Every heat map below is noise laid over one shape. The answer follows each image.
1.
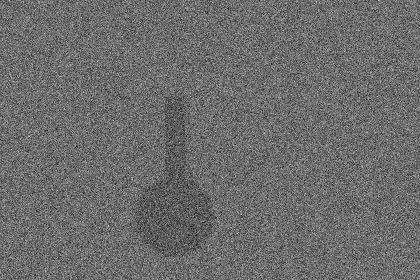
lollipop
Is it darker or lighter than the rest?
darker
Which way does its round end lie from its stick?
down
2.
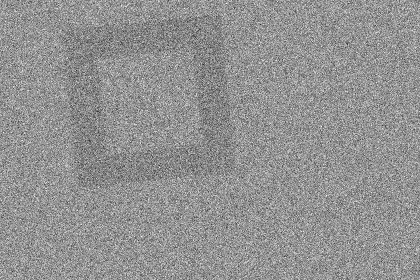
square frame
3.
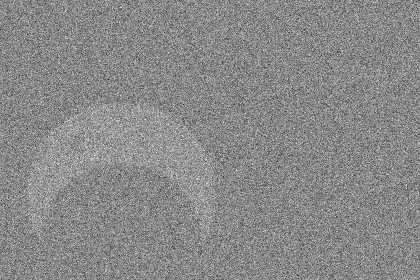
crescent
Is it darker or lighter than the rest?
lighter
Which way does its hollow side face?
down
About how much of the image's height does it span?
half
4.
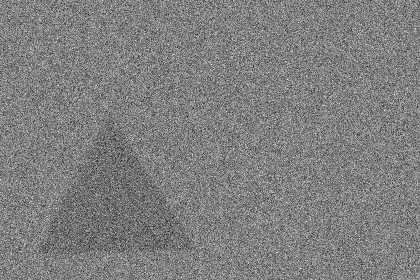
triangle
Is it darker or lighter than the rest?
darker
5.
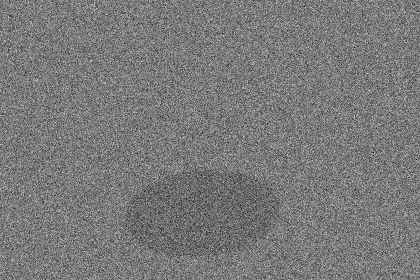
ellipse
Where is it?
bottom middle
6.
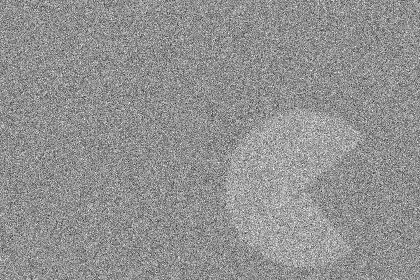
disc with a wedge cut out
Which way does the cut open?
right
